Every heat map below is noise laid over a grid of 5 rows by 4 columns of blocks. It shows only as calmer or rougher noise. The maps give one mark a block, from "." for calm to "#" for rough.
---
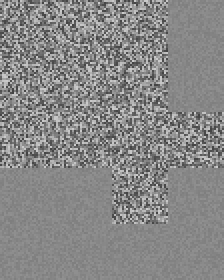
# # # .
# # # .
# # # #
. . # .
. . . .
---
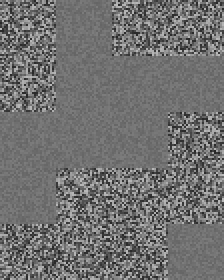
# . # #
# . . .
. . . #
. # # #
# # # .
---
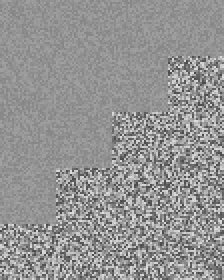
. . . .
. . . #
. . # #
. # # #
# # # #
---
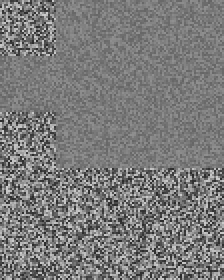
# . . .
. . . .
# . . .
# # # #
# # # #
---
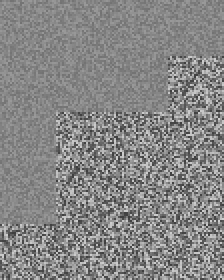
. . . .
. . . #
. # # #
. # # #
# # # #
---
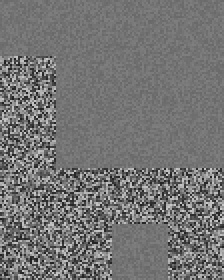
. . . .
# . . .
# . . .
# # # #
# # . #
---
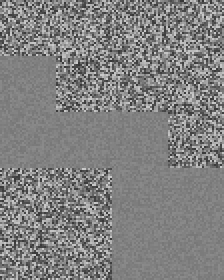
# # # #
. # # #
. . . #
# # . .
# # . .
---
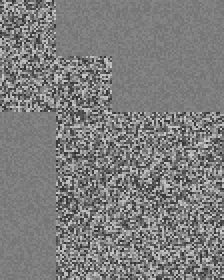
# . . .
# # . .
. # # #
. # # #
. # # #
